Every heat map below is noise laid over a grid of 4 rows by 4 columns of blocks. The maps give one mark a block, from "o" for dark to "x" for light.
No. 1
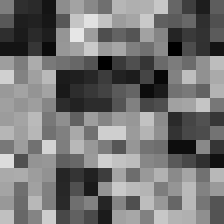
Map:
o x x o
x o o x
x x x o
x o x x
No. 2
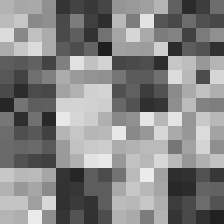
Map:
x o x o
o x o x
o x x x
x o x o
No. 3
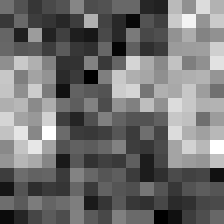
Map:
o o o x
x o x x
x o o x
o o o o
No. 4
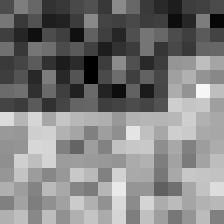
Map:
o o o o
o o o x
x x x x
x x x x
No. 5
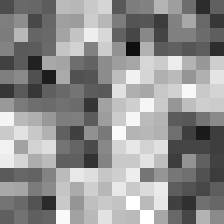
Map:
o x o o
o o x x
x o x o
o x x o
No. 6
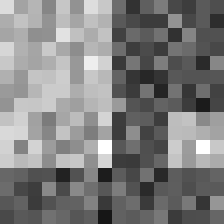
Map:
x x o o
x x o o
x x o x
o o o o
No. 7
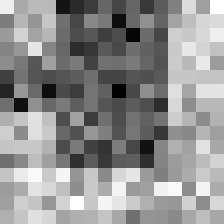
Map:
x o o x
o o o x
x o o x
x x x x
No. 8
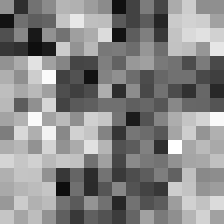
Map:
o x o x
x o o o
x x o x
x o o x
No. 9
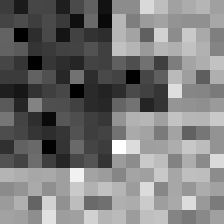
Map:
o o x x
o o o x
o o x x
x x x x
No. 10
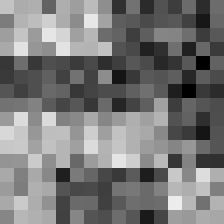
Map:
x x o o
o o o o
x x x o
x o o x
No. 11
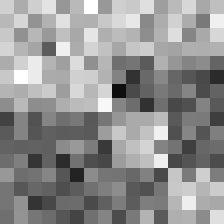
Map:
x x x x
x x o o
o o x o
o o o x
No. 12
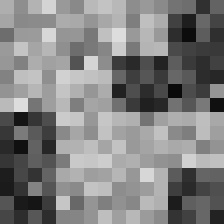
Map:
x x x o
x x o o
o x x x
o x x o
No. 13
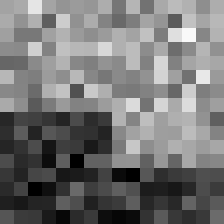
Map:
x x x x
x x x x
o o x x
o o o o
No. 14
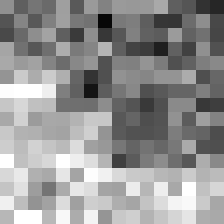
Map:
o o o o
x o o o
x x o o
x x x x
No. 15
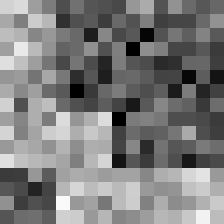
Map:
x o o o
x o o o
x x o o
o x x x
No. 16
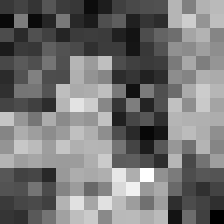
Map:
o o o x
o x o x
x x o x
o x x o
